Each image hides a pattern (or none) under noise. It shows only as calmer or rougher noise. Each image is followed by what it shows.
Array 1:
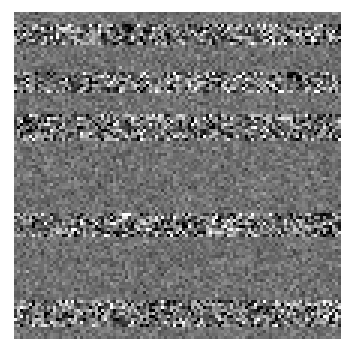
bands of rows
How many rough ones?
5
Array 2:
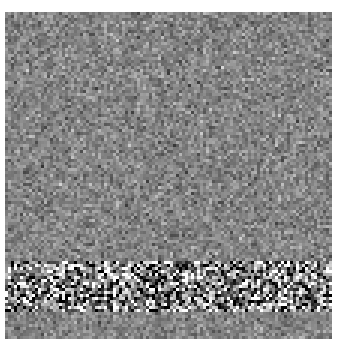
one band of rows
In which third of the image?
bottom
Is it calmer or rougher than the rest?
rougher
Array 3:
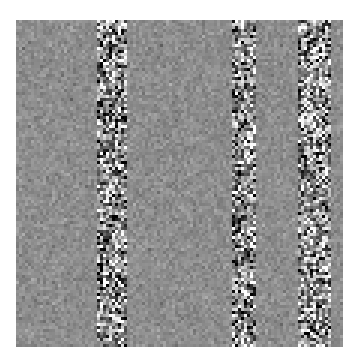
bands of columns
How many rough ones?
3
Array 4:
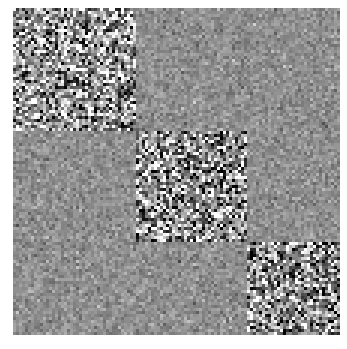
blocks along the diagonal
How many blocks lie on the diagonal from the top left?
3
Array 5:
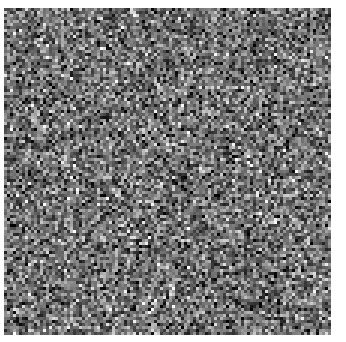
only noise
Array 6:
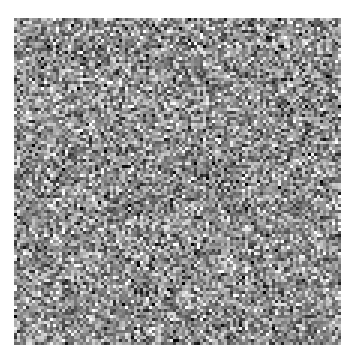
only noise
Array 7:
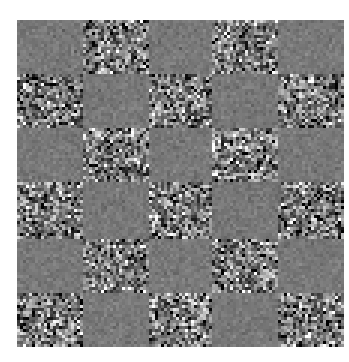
a checkerboard
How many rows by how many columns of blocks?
6 by 5
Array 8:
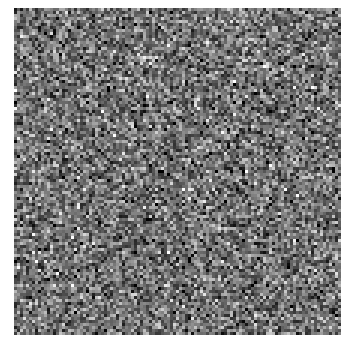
only noise
